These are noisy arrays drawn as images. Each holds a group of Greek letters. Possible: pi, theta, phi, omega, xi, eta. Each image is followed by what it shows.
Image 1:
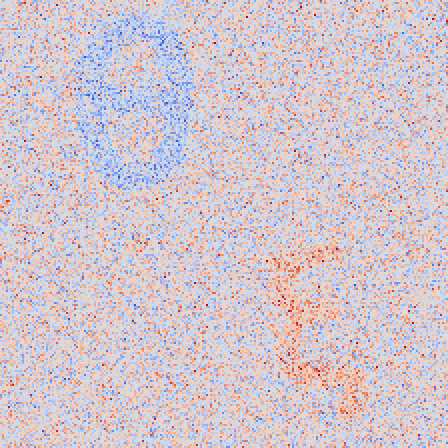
top left: blue theta; bottom right: red xi
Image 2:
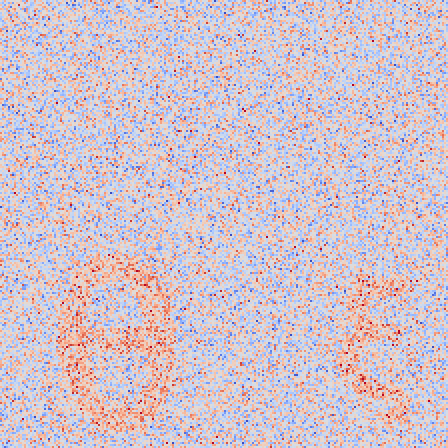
bottom left: red theta; bottom right: red xi
